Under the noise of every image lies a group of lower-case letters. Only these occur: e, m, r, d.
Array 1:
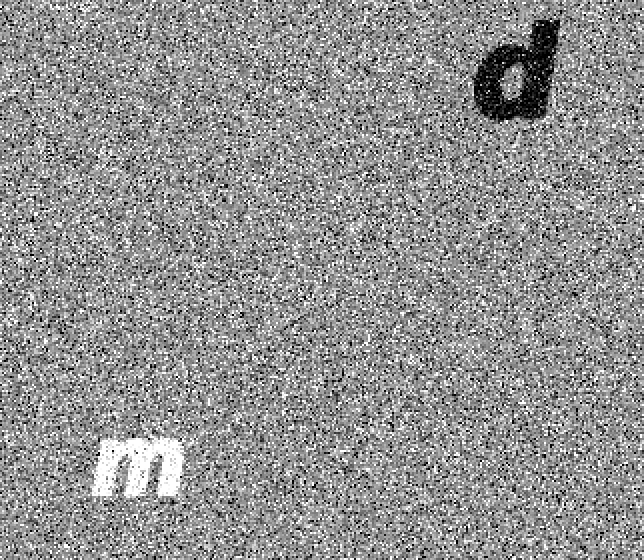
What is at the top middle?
nothing
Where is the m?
bottom left
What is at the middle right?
nothing
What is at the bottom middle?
nothing
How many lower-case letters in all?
2
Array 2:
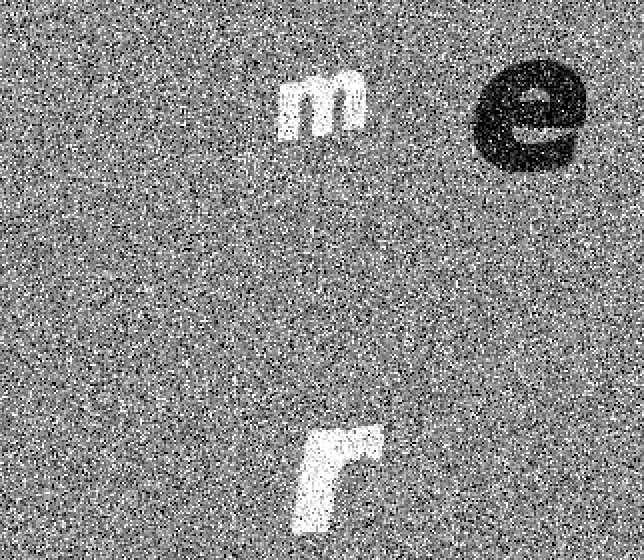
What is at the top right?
e
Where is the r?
bottom middle
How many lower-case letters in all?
3
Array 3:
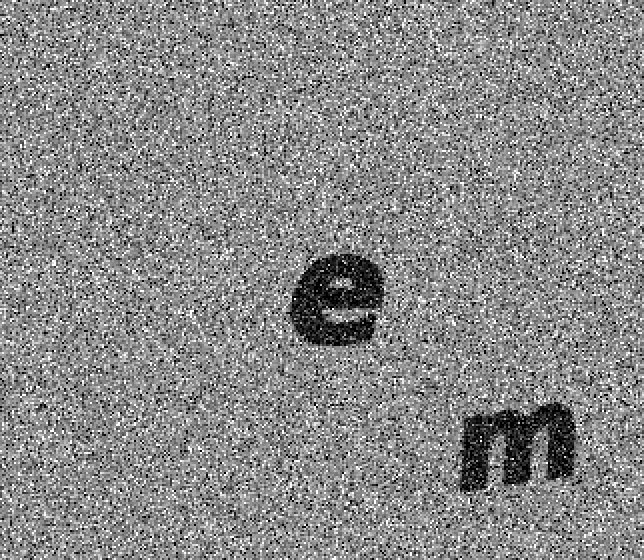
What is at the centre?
e
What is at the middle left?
nothing
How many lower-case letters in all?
2
